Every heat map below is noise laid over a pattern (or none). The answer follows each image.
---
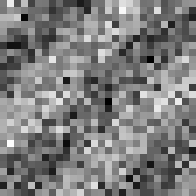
diagonal stripes
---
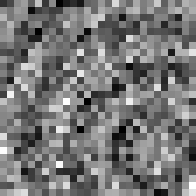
rings round one point
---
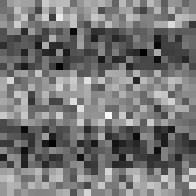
horizontal stripes
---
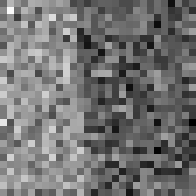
a sharp edge
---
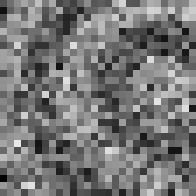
rings round one point
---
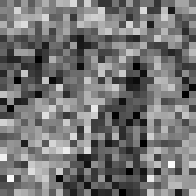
spokes from one point
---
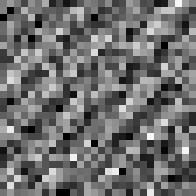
diagonal stripes
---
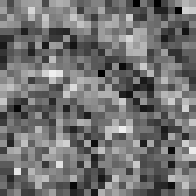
rings round one point
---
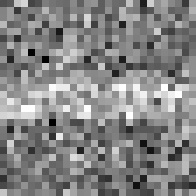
one horizontal stripe
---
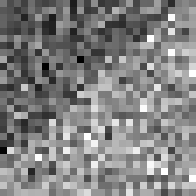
a sharp edge
